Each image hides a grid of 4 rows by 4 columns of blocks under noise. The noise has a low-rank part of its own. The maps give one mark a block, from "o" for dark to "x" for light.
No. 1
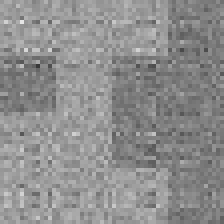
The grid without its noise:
xxxo
oxoo
xxoo
xxxo
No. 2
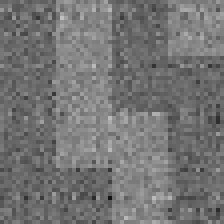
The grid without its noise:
oxox
oxoo
oxxo
ooxo
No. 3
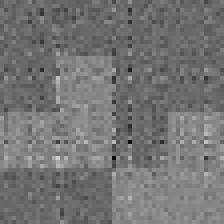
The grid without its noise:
oooo
oxoo
xxox
ooxx
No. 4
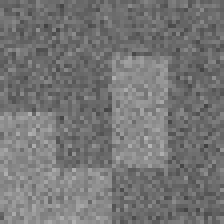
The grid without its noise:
oooo
ooxo
xoxo
xxoo
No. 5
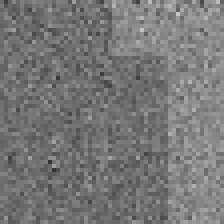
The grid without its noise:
ooxx
ooox
ooox
ooox
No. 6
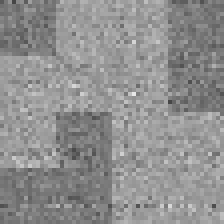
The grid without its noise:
oxxo
xxxo
xoxx
ooxx
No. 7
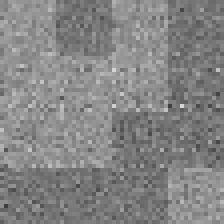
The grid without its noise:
xoxo
xxxo
xxoo
ooox
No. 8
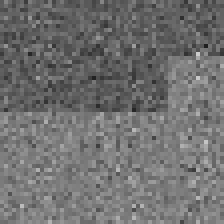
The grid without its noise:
oooo
ooox
xxxx
xxxx
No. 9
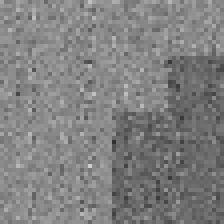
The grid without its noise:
xxxx
xxxo
xxoo
xxoo
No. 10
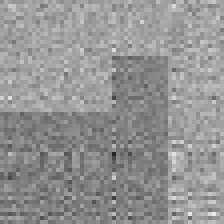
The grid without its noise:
xxxx
xxox
ooox
ooox
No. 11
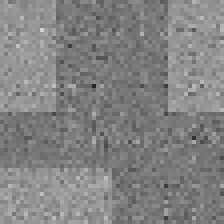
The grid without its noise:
xoox
xoox
oooo
xxoo
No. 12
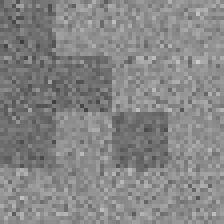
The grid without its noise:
oxxx
ooxx
oxox
xxxx
